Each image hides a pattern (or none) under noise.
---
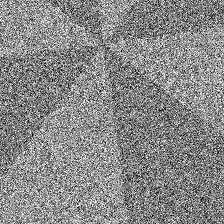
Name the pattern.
spokes from one point
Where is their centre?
top middle
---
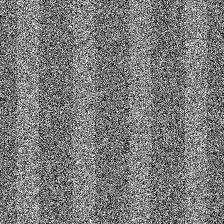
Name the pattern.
vertical stripes
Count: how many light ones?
4
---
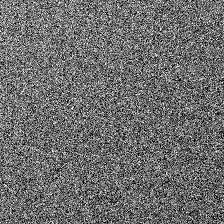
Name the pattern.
a smooth slope
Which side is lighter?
top left
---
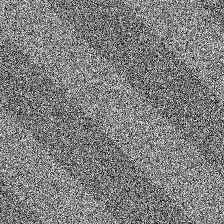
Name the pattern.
diagonal stripes
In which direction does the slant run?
top left to bottom right
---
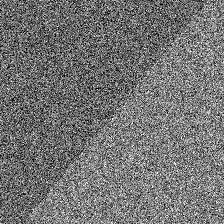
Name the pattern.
a sharp edge
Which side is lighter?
bottom right
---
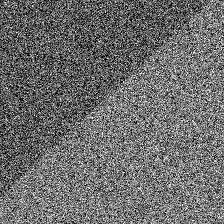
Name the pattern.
a sharp edge
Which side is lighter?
bottom right
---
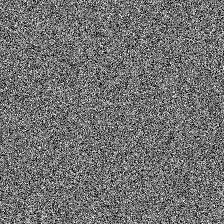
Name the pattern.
only noise
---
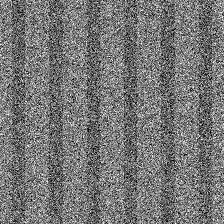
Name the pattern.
vertical stripes
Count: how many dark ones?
6
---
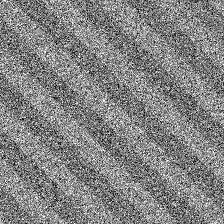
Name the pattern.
diagonal stripes
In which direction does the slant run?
top left to bottom right
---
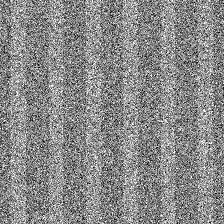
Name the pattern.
vertical stripes
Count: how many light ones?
6
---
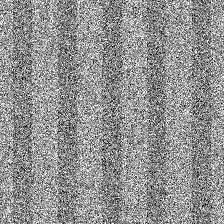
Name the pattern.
vertical stripes
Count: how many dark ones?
5
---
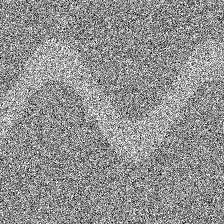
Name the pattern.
a wavy band
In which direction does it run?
left to right
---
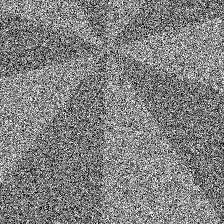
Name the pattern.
spokes from one point
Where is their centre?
top middle
